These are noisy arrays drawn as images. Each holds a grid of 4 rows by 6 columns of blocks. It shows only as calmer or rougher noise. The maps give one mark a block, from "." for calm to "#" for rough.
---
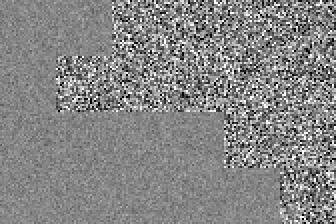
..####
.#####
....##
.....#
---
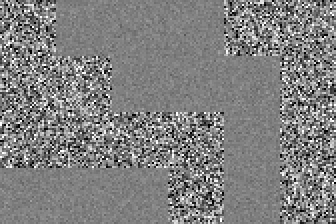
#...##
##...#
####.#
...#.#
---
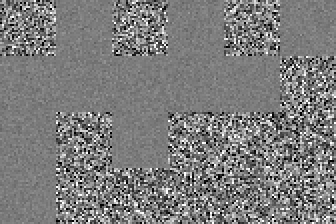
#.#.#.
.....#
.#.###
.#####
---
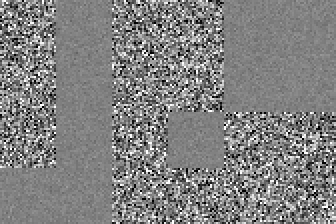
#.##..
#.##..
#.#.##
..####
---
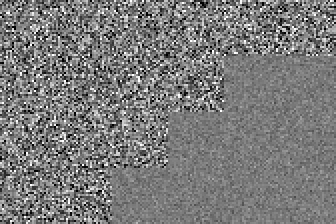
######
####..
###...
##....
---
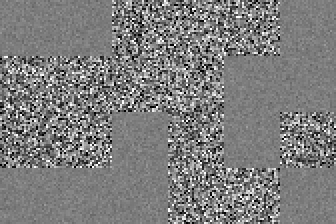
..###.
####..
##.#.#
...##.
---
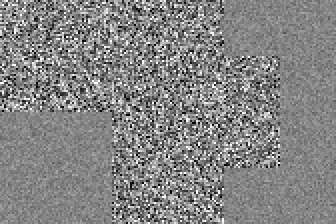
####..
#####.
..###.
..##..
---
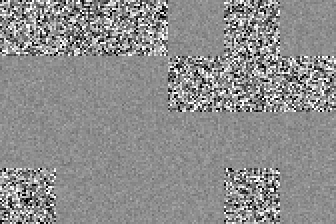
###.#.
...###
......
#...#.
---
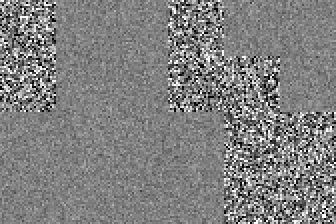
#..#..
#..##.
....##
....##
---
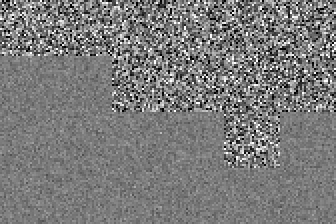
######
..####
....#.
......
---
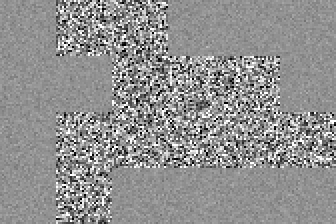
.##...
..###.
.#####
.#....
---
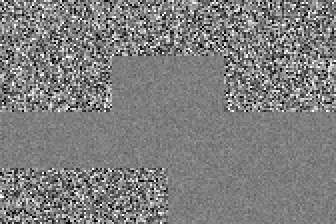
######
##..##
......
###...
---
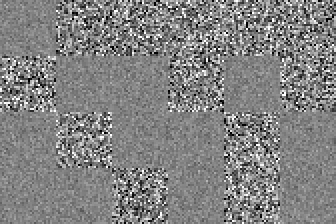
.#####
#..#.#
.#..#.
..#.#.
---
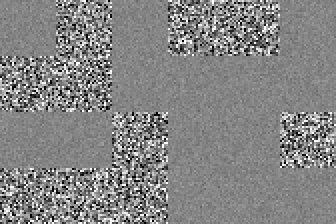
.#.##.
##....
..#..#
###...
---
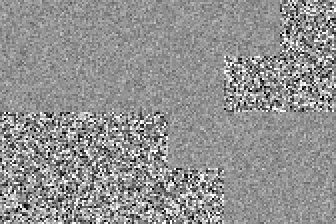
.....#
....##
###...
####..
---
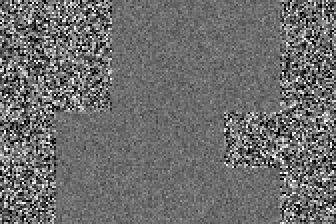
##...#
##...#
#...##
#....#
